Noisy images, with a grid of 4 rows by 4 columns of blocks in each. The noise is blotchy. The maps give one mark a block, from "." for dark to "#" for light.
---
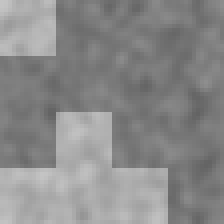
# . . .
. . . .
. # . .
# # # .
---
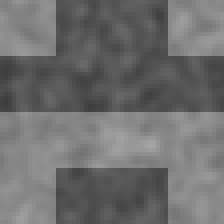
# . . #
. . . .
# # # #
# . . #
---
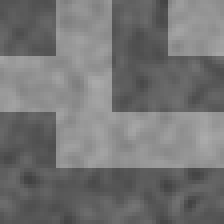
. # . #
# # . .
. # # #
. . . .
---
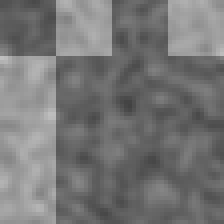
. # . #
# . . .
# . . .
# . . .
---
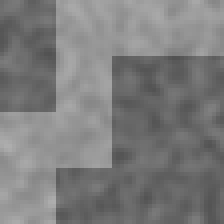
. # # #
. # . .
# # . .
# . . .
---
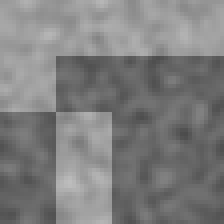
# # # #
# . . .
. # . .
. # . .
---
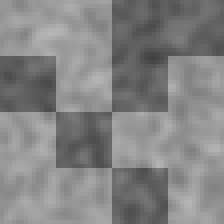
# # . .
. # . #
# . # #
# # . #
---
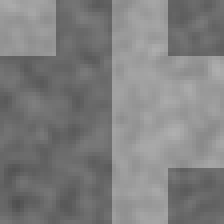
# . # .
. . # #
. . # #
. . # .
